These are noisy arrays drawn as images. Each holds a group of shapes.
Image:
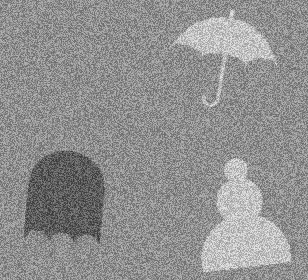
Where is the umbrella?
top right
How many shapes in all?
3
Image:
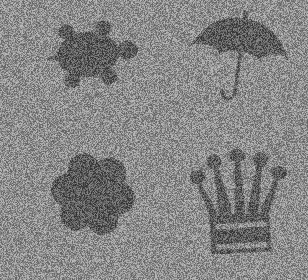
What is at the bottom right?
chess queen
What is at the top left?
turtle
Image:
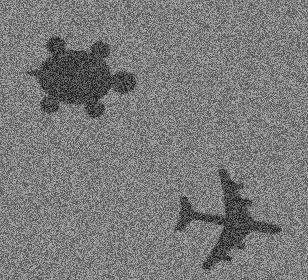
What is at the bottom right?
airplane
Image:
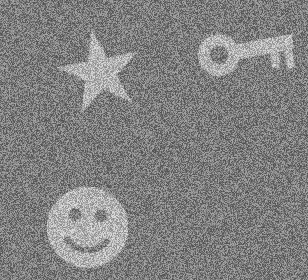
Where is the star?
top left
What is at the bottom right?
nothing
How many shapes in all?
3
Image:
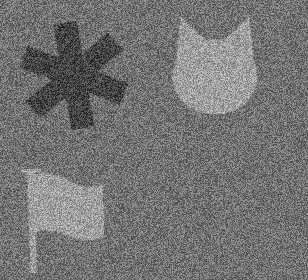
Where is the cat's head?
top right
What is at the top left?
asterisk
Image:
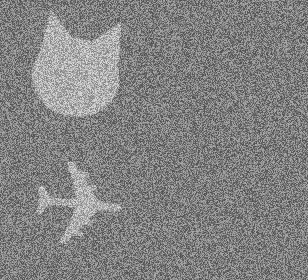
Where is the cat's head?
top left
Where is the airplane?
bottom left
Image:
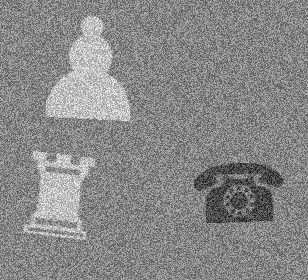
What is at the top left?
chess pawn
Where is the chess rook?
bottom left
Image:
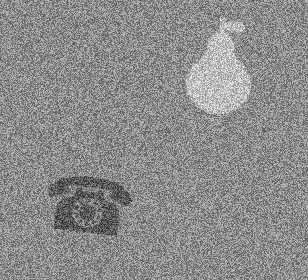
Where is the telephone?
bottom left
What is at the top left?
nothing
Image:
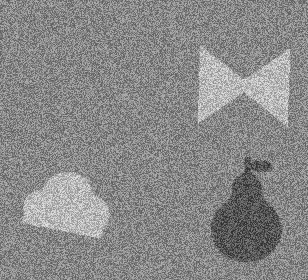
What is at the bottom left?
cloud
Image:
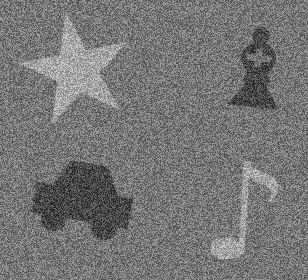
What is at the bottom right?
musical note
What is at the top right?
chess bishop
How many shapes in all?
4
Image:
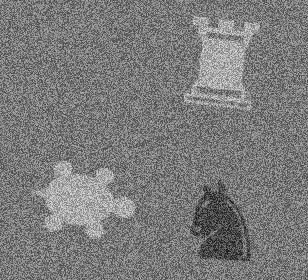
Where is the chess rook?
top right
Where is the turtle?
bottom left
